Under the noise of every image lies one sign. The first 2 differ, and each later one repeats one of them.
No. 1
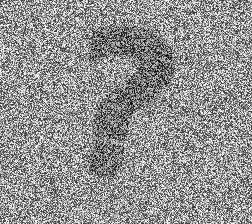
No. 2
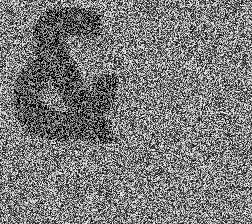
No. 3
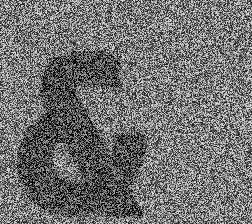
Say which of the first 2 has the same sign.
2
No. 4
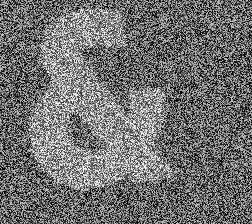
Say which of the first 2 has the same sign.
2
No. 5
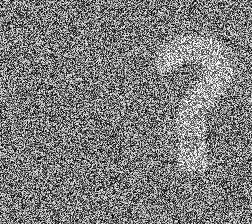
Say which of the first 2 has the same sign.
1
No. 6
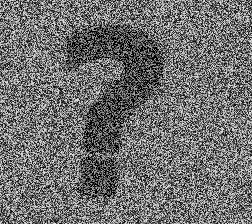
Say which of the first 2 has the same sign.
1
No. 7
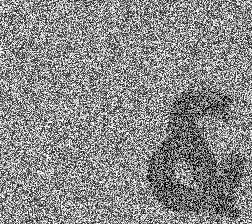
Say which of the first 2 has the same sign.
2
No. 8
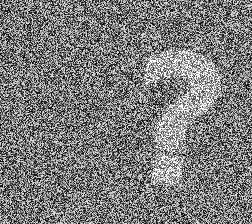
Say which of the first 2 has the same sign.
1
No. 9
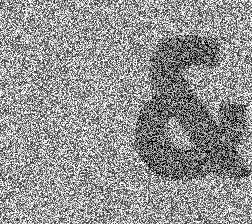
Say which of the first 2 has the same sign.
2
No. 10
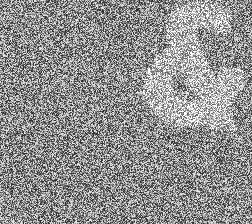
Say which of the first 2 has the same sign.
2
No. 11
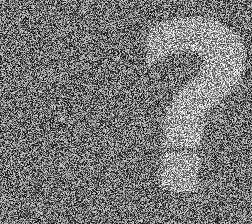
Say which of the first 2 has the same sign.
1
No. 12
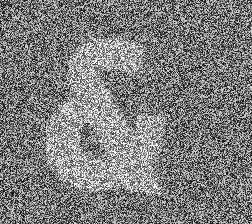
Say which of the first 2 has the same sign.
2
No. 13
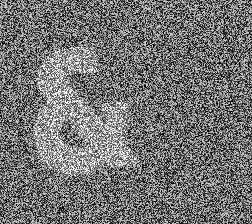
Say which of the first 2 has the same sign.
2
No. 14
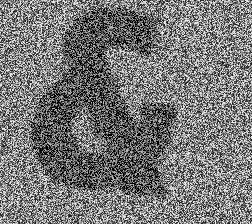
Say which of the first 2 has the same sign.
2
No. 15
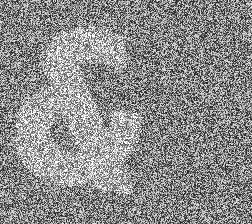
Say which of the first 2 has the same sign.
2
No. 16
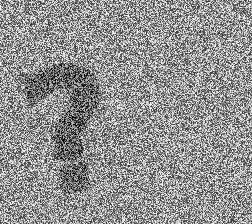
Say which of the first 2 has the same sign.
1
